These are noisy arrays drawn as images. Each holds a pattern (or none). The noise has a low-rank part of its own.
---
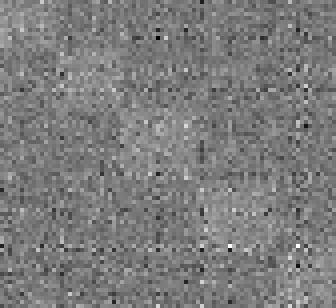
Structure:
blocks along the diagonal
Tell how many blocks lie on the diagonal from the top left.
5
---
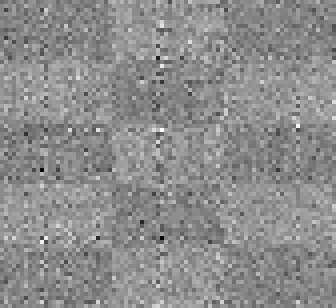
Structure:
a checkerboard
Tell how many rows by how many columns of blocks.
5 by 3
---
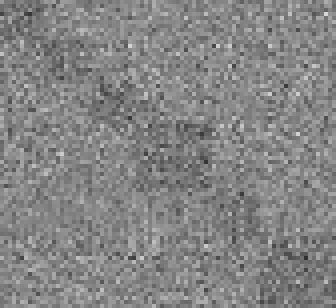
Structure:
blocks along the diagonal
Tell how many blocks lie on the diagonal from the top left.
6
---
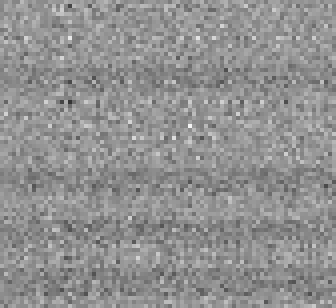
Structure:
bands of rows
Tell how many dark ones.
4
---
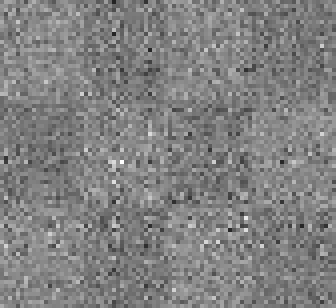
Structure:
a checkerboard
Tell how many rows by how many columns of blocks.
3 by 4
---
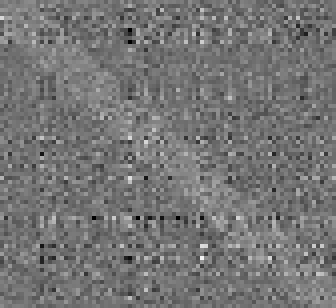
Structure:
a diagonal band
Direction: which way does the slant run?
top left to bottom right
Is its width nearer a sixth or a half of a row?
a sixth
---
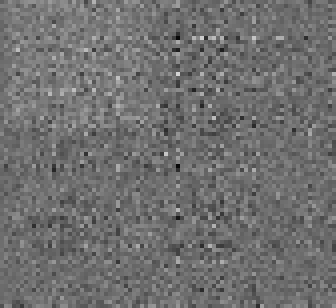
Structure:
one block
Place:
top left
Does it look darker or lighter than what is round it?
lighter
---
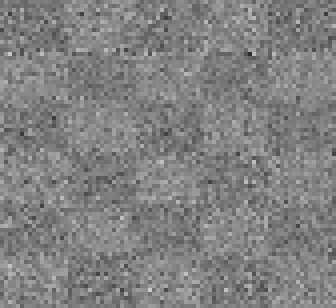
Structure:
a checkerboard
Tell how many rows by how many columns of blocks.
6 by 5
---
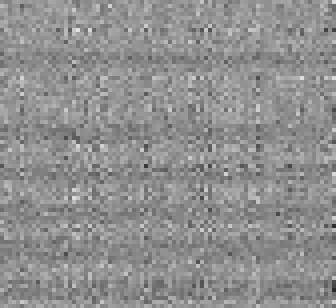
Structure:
bands of rows
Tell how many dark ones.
6
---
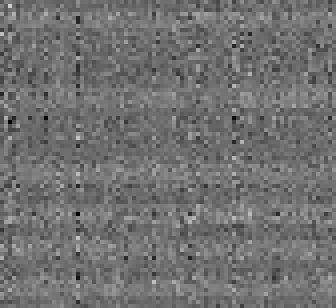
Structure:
bands of rows
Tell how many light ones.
6
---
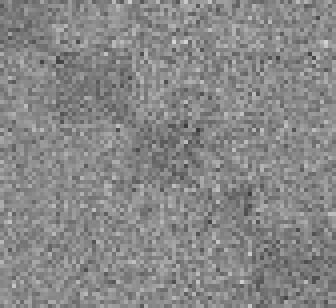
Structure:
blocks along the diagonal
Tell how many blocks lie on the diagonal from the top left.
5
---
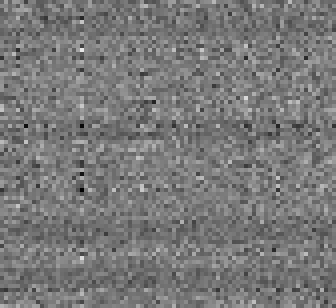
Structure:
bands of rows
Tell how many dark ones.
4
